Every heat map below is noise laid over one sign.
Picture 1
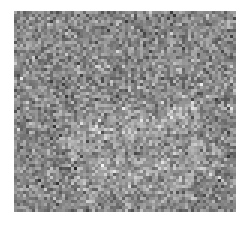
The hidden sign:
approximately sign
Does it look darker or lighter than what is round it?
lighter
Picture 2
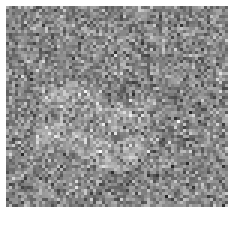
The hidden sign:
approximately sign
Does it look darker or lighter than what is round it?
lighter
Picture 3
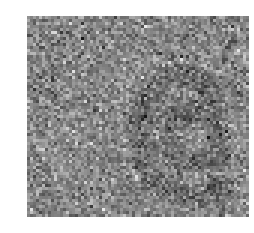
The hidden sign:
at sign
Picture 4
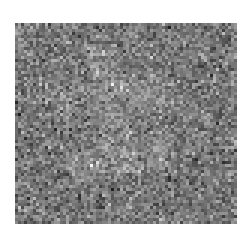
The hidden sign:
plus-minus sign
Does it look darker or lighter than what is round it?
lighter
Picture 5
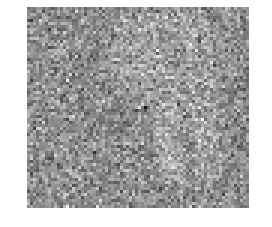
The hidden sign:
pilcrow
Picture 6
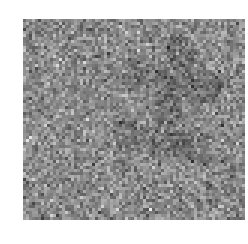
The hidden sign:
plus-minus sign
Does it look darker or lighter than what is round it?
darker
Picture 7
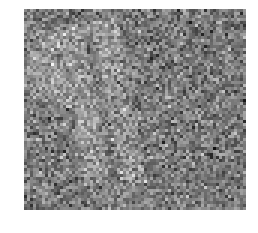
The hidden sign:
pilcrow
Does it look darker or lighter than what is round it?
lighter
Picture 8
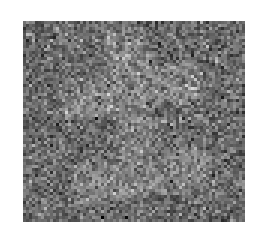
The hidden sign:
plus-minus sign
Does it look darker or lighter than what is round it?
lighter
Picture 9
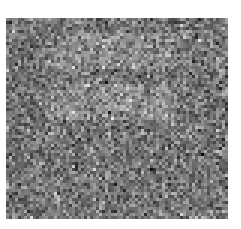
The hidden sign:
equals sign
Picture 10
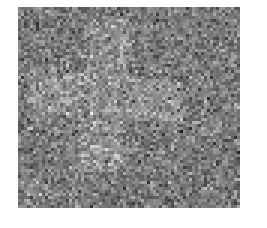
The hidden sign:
plus sign
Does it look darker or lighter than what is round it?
lighter
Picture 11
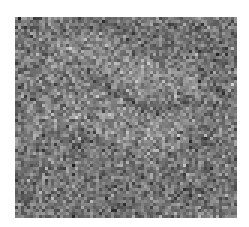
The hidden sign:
approximately sign
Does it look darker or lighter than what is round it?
lighter
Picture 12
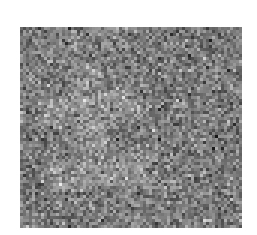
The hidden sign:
plus-minus sign
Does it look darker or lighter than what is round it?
lighter
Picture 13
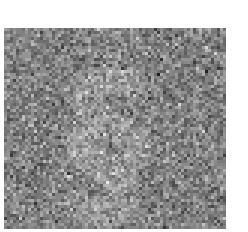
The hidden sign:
section sign
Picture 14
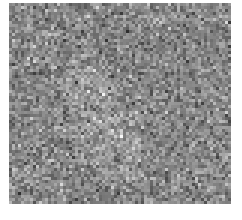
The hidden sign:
percent sign
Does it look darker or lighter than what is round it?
lighter
